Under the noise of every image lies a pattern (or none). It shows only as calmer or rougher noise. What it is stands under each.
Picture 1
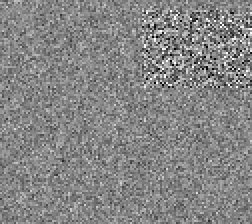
one block
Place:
top right
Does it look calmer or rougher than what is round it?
rougher
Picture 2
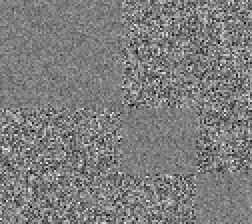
blocks along the diagonal
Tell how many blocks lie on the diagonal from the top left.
3
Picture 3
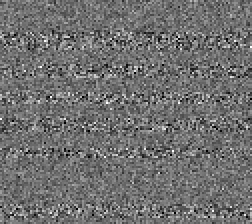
bands of rows
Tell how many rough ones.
6
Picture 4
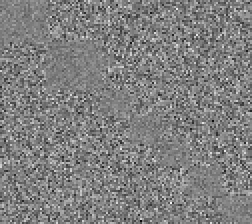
blocks along the diagonal
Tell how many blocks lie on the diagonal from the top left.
7
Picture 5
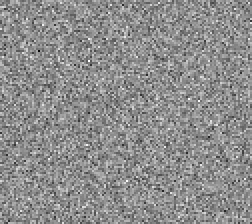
only noise
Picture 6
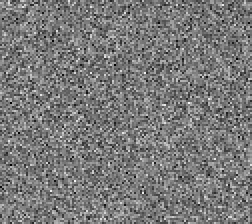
only noise
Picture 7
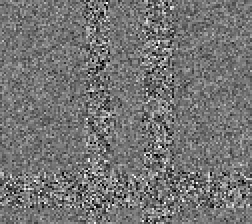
bands of rows crossing bands of columns
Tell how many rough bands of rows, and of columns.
1 and 2
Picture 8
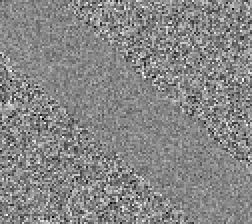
a diagonal band
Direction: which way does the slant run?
top left to bottom right
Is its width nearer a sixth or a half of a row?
a half
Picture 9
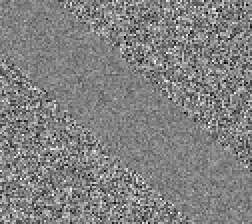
a diagonal band
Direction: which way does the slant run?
top left to bottom right
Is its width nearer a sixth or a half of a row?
a half
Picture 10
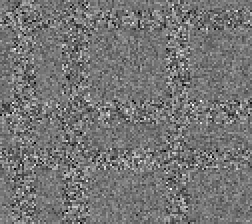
bands of rows crossing bands of columns
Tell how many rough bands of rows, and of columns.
3 and 3
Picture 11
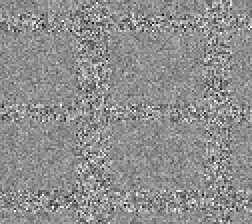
bands of rows crossing bands of columns
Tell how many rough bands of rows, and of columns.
3 and 2
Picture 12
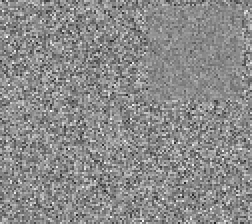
one block
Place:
top right
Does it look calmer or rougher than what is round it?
calmer
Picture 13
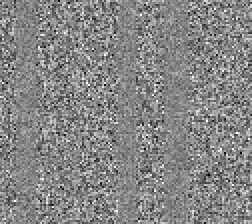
bands of columns
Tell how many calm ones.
3
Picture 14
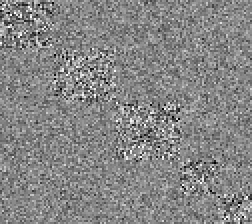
blocks along the diagonal
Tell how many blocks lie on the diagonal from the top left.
5
